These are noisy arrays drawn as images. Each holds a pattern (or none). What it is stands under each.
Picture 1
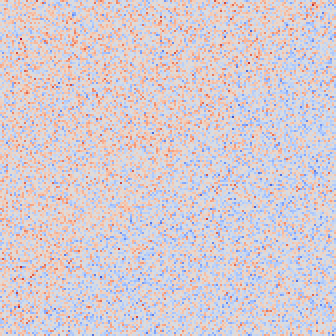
a sharp edge
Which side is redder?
top left
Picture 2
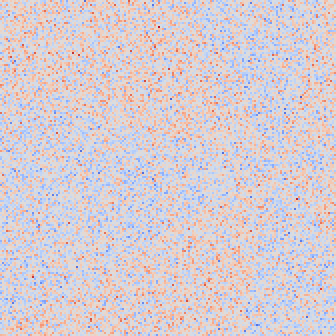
spokes from one point
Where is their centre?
middle right
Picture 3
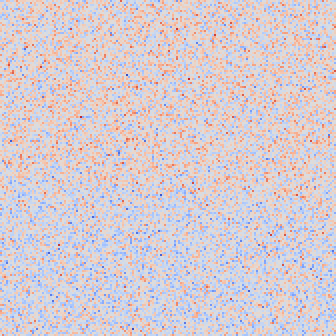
a sharp edge
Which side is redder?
top
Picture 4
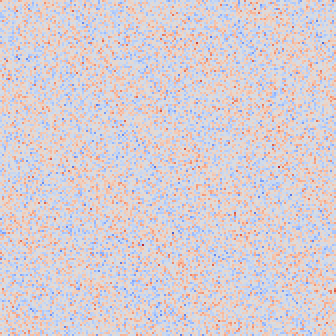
diagonal stripes
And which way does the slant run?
top left to bottom right
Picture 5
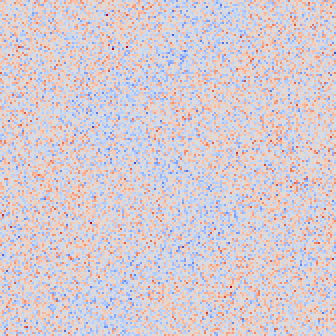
a wavy band
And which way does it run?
top to bottom
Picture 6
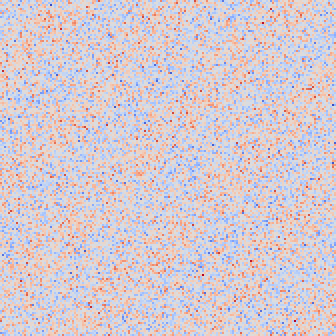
diagonal stripes
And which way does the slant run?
bottom left to top right
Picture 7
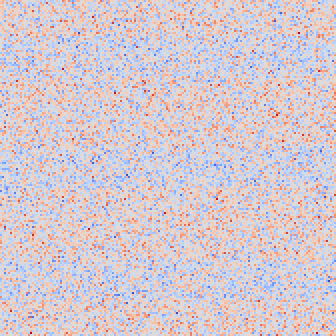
horizontal stripes
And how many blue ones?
3
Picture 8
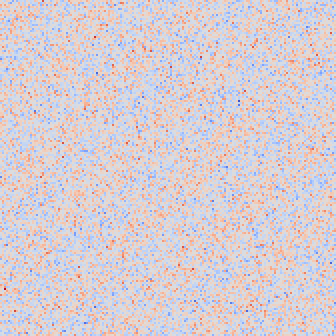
diagonal stripes
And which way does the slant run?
bottom left to top right
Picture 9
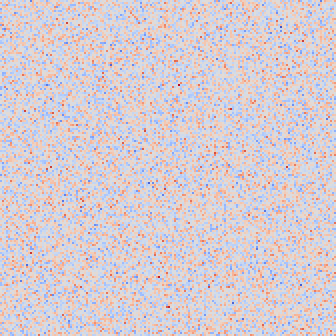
only noise
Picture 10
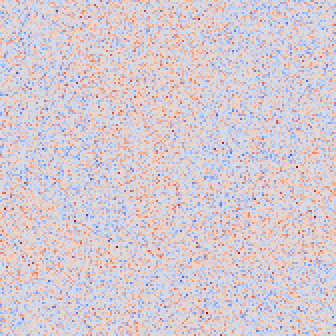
spokes from one point
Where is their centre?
bottom middle
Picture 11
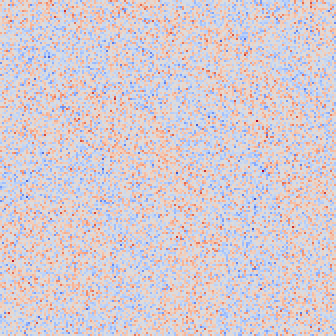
rings round one point
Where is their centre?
bottom left
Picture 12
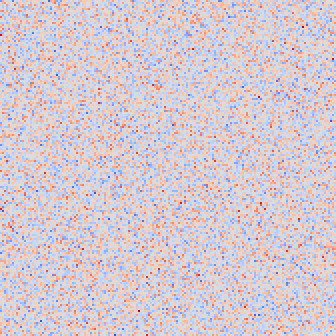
only noise
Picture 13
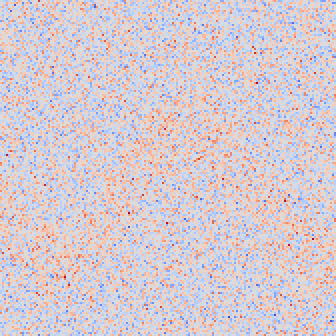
a wavy band
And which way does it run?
left to right
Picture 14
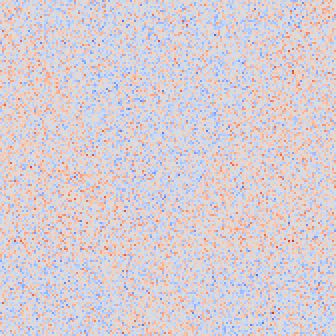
spokes from one point
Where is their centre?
bottom middle
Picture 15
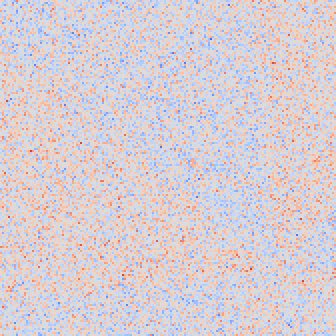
spokes from one point
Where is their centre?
bottom right
